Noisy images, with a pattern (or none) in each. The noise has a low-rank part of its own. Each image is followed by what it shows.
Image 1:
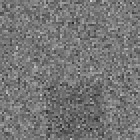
one block
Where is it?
bottom middle
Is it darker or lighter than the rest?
darker
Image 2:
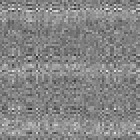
bands of rows
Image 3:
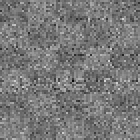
a checkerboard
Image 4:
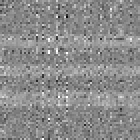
bands of rows
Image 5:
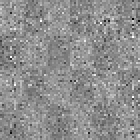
a checkerboard
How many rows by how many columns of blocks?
4 by 6
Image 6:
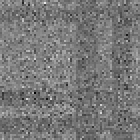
bands of rows crossing bands of columns
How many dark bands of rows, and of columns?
3 and 2
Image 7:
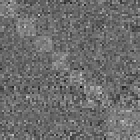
blocks along the diagonal
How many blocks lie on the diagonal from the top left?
7
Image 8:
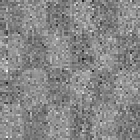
a checkerboard
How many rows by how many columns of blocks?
4 by 6
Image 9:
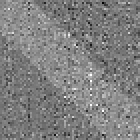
a diagonal band
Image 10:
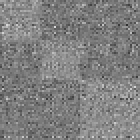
blocks along the diagonal
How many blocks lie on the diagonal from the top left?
3
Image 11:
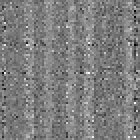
bands of columns
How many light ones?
5
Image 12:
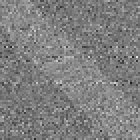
a diagonal band
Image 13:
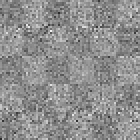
a checkerboard
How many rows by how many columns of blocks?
5 by 6
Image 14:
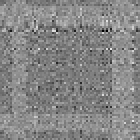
bands of rows crossing bands of columns
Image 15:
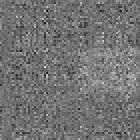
one block
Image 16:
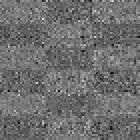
a checkerboard
